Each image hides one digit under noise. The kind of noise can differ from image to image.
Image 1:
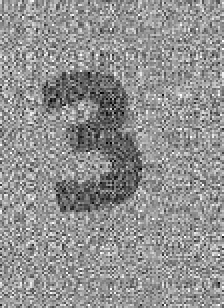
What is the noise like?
low rank plus noise
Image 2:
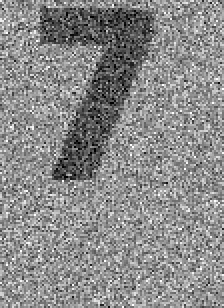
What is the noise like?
independent entries
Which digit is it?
7
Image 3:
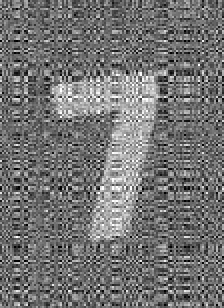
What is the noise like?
low rank plus noise
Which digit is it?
7
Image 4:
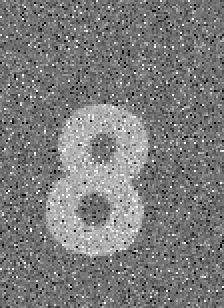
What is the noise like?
heavy tails
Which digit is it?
8
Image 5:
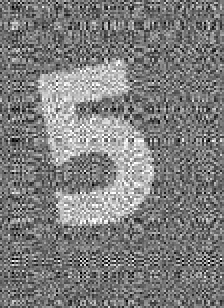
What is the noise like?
low rank plus noise
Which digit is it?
5
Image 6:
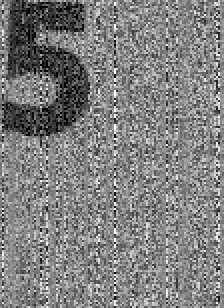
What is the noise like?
columns of uneven size
